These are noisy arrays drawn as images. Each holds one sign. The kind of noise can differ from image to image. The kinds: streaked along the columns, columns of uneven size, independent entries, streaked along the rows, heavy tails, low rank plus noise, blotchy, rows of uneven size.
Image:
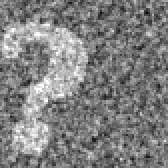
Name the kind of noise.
blotchy
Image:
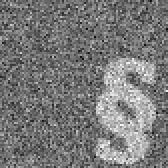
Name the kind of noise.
independent entries
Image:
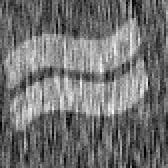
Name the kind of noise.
streaked along the columns
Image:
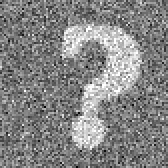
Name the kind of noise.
independent entries
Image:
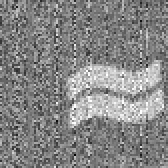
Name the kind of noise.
columns of uneven size
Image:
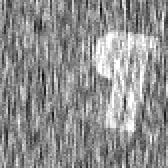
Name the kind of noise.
streaked along the columns
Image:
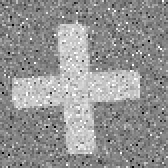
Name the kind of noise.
heavy tails
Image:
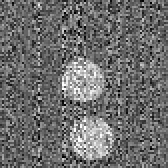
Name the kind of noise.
columns of uneven size
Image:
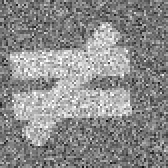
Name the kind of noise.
independent entries
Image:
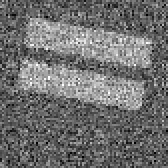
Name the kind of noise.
low rank plus noise
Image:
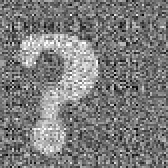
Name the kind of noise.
low rank plus noise
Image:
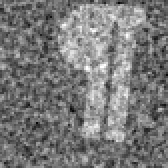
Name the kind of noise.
blotchy
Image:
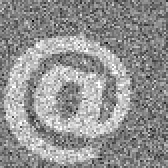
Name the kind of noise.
independent entries
